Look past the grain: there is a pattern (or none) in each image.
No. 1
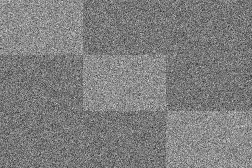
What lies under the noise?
blocks along the diagonal
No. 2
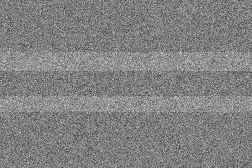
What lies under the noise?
bands of rows
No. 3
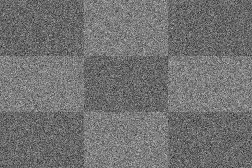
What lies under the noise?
a checkerboard
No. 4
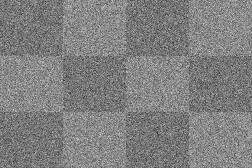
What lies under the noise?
a checkerboard
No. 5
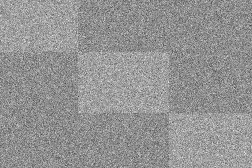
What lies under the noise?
blocks along the diagonal
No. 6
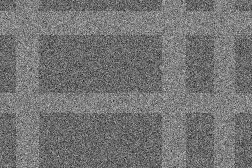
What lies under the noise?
bands of rows crossing bands of columns
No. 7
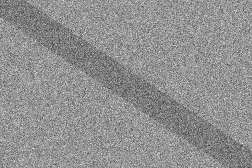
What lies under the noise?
a diagonal band
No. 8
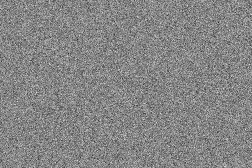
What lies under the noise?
only noise
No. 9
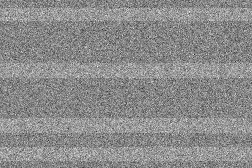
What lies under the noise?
bands of rows
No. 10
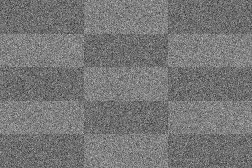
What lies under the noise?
a checkerboard
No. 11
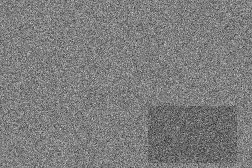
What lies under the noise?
one block
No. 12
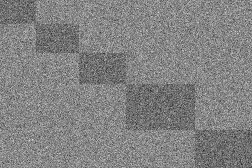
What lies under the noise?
blocks along the diagonal
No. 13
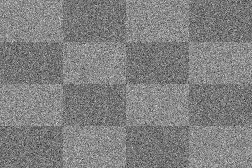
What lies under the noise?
a checkerboard
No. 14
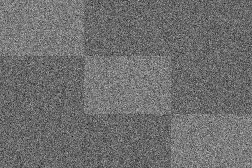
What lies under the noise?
blocks along the diagonal
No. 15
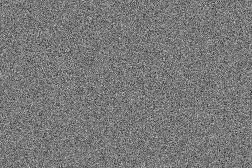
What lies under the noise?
only noise
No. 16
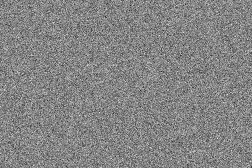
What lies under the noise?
only noise
